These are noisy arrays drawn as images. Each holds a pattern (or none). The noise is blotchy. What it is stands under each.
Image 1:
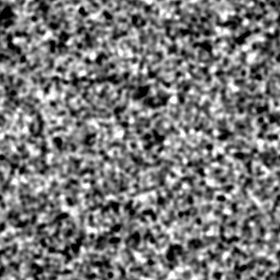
only noise
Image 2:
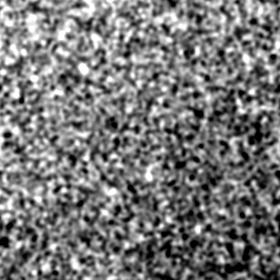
a smooth slope
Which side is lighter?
top left
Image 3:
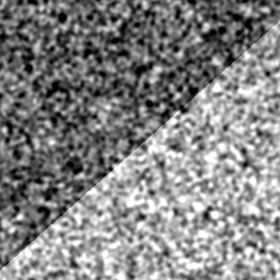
a sharp edge
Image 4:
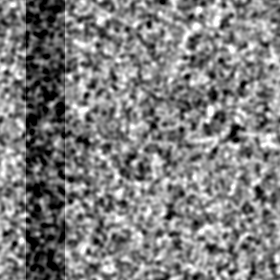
one vertical stripe
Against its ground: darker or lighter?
darker
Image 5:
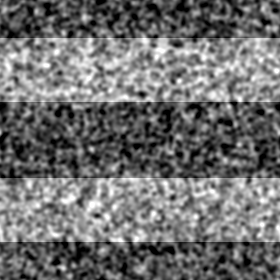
horizontal stripes
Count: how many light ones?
2
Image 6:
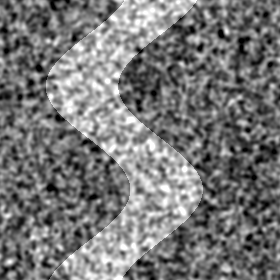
a wavy band
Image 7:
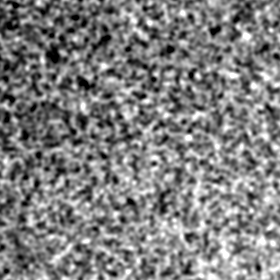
a smooth slope
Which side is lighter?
bottom right
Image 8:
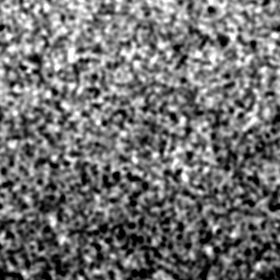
a smooth slope
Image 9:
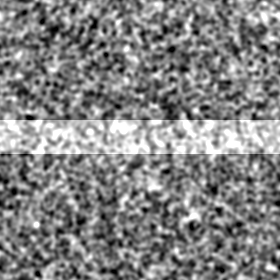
one horizontal stripe
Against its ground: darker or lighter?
lighter
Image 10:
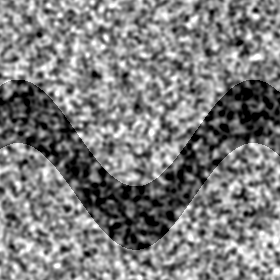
a wavy band
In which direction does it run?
left to right
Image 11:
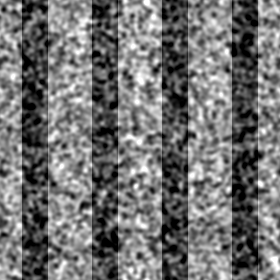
vertical stripes
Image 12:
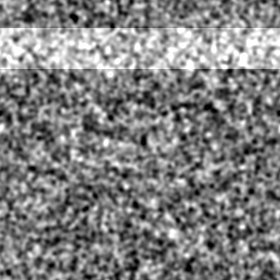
one horizontal stripe
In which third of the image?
top
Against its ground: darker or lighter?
lighter
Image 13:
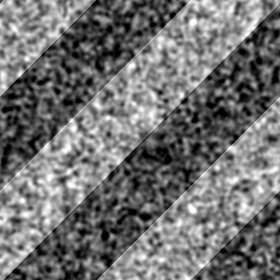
diagonal stripes
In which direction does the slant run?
bottom left to top right
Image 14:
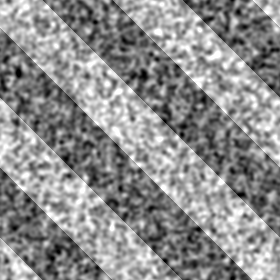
diagonal stripes
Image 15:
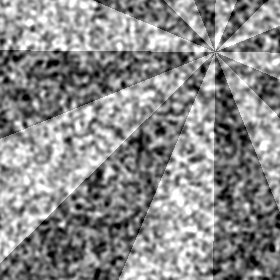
spokes from one point
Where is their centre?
top right
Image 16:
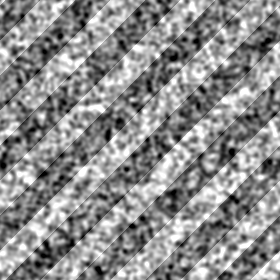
diagonal stripes
